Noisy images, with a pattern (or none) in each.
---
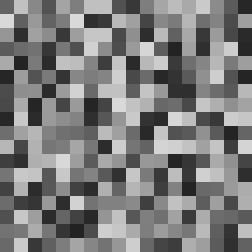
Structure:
only noise
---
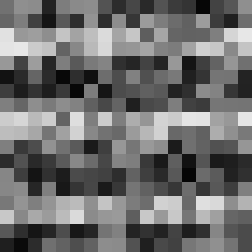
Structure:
horizontal stripes
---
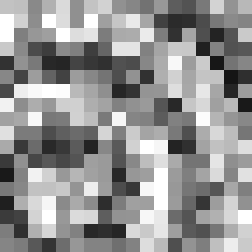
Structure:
rings round one point
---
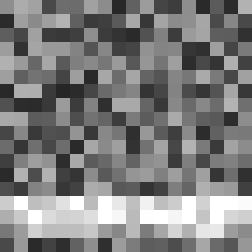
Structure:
one horizontal stripe
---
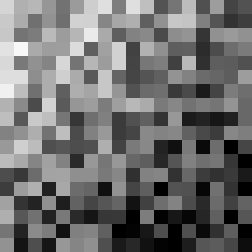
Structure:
a smooth slope
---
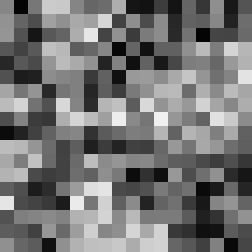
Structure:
spokes from one point
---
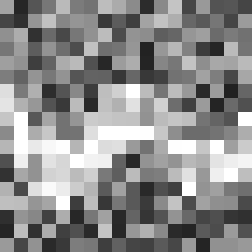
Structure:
a wavy band
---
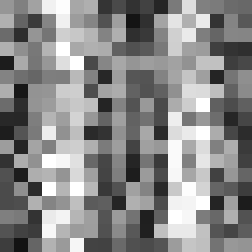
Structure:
vertical stripes
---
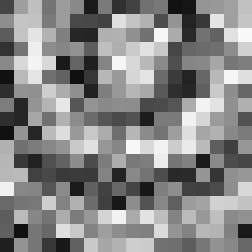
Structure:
rings round one point
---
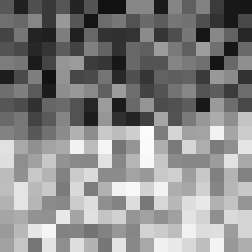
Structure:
a sharp edge
